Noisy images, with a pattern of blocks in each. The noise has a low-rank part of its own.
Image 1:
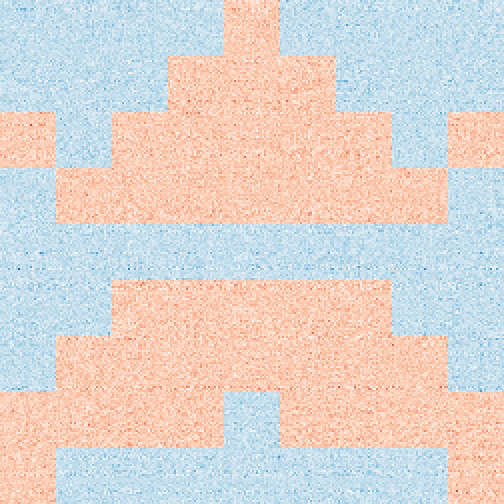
left and right mirror each other
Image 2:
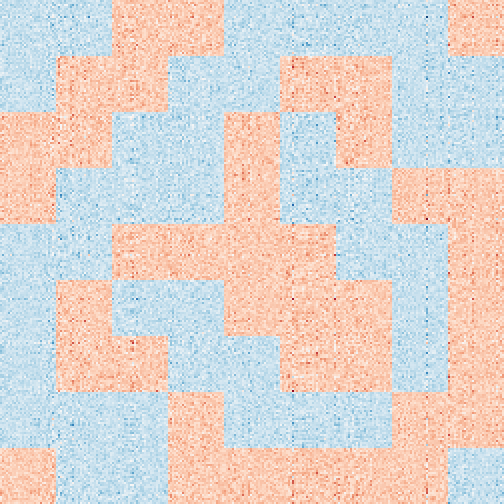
mirrored about the diagonal from the top left
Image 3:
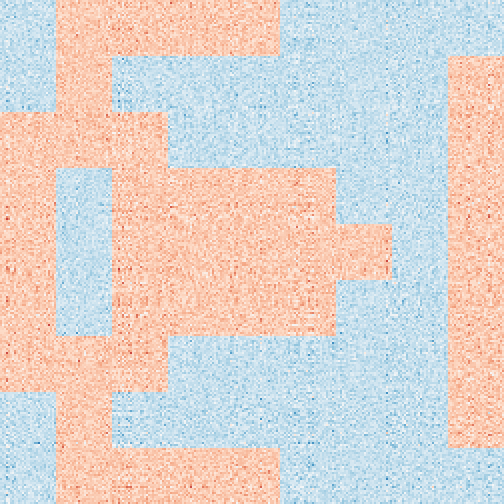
top and bottom mirror each other
